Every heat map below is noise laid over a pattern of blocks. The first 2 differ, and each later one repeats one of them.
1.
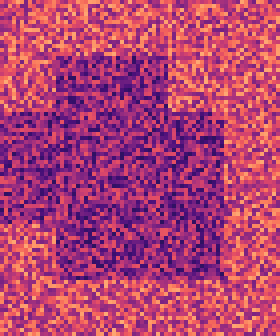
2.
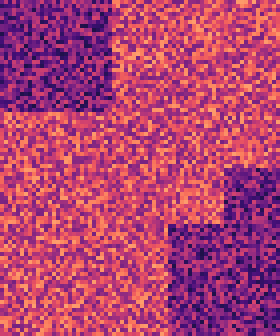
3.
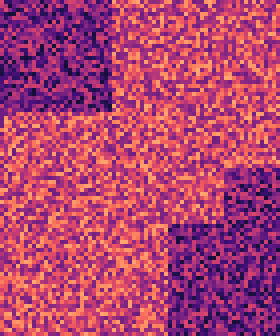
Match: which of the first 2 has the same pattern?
2
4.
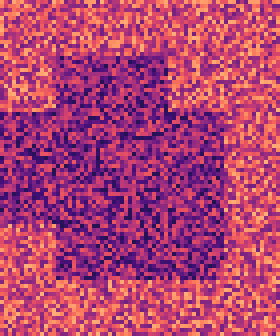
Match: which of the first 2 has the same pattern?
1
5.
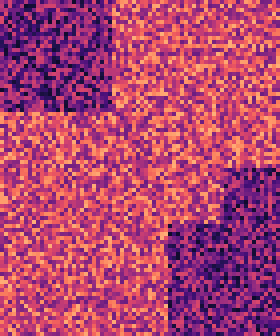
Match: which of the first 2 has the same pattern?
2
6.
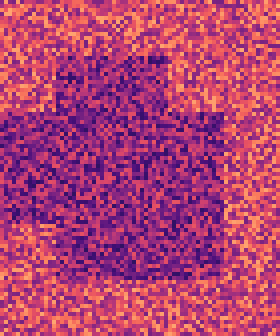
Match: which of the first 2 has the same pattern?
1
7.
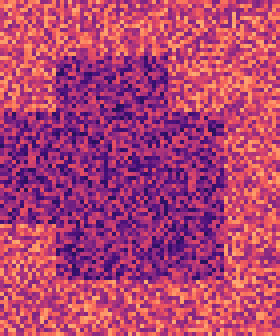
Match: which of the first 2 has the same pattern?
1
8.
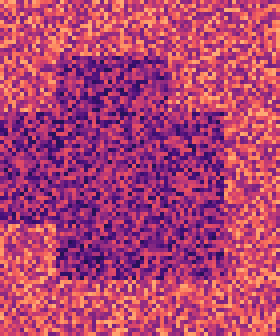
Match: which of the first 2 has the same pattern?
1
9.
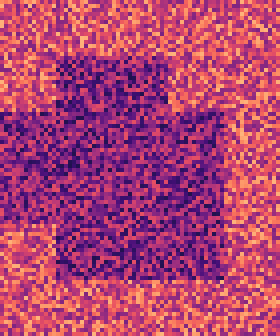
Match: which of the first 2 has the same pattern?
1
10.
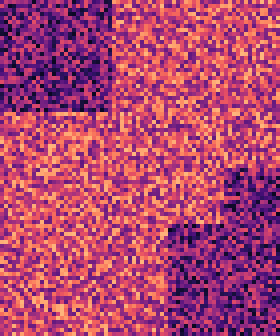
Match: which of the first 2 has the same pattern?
2
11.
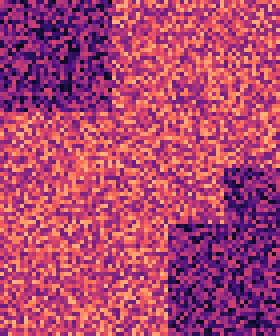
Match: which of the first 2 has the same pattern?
2
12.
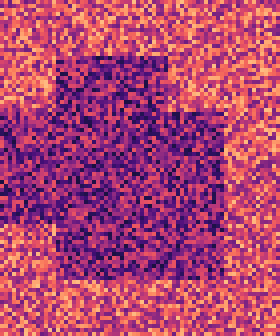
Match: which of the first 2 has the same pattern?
1
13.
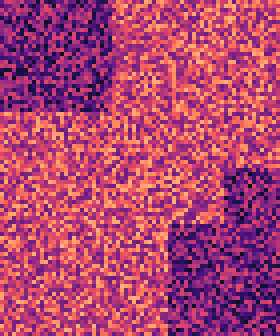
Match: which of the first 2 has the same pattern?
2
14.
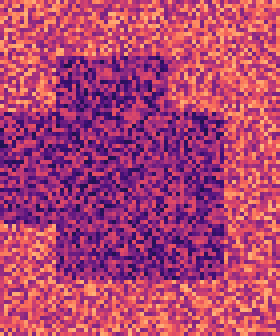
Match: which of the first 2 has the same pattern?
1
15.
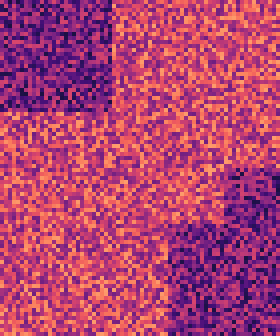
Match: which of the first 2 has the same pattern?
2
